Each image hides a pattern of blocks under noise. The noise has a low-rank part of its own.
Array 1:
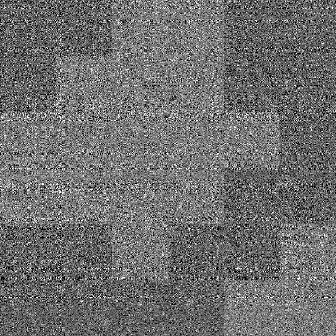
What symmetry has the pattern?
mirrored about the diagonal from the top left
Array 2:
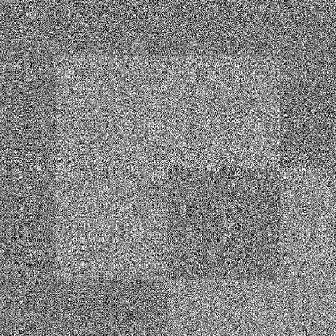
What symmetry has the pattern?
mirrored about the diagonal from the top left
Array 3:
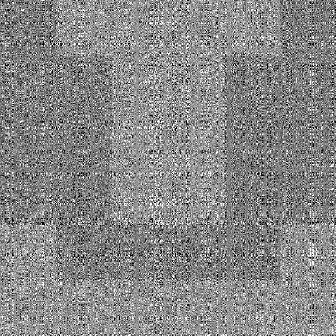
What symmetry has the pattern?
left and right mirror each other
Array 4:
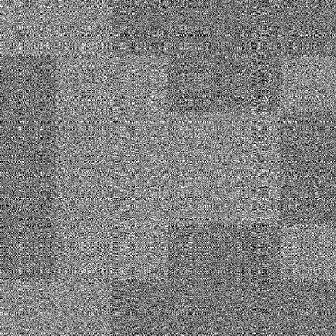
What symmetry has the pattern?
top and bottom mirror each other
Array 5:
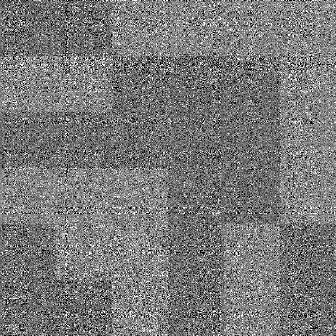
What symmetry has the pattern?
mirrored about the diagonal from the bottom left
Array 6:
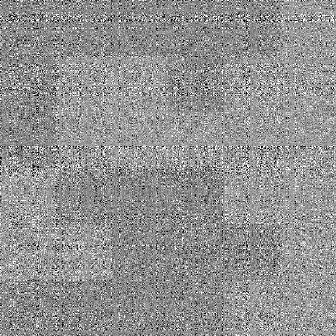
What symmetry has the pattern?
no symmetry
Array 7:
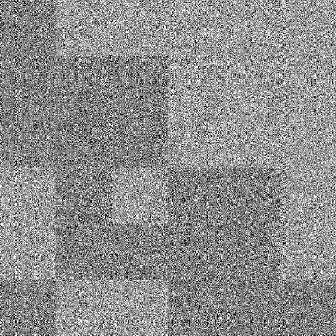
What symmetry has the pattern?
mirrored about the diagonal from the bottom left
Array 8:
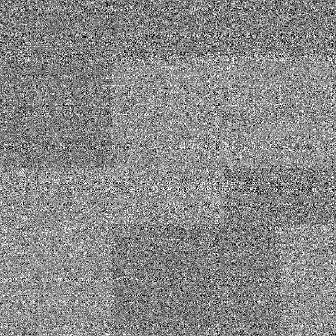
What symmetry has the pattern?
no symmetry
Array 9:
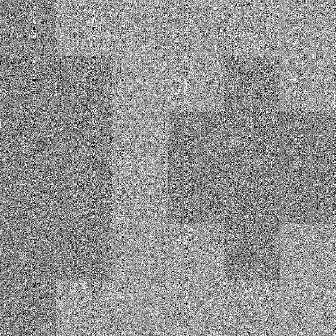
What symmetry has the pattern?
top and bottom mirror each other
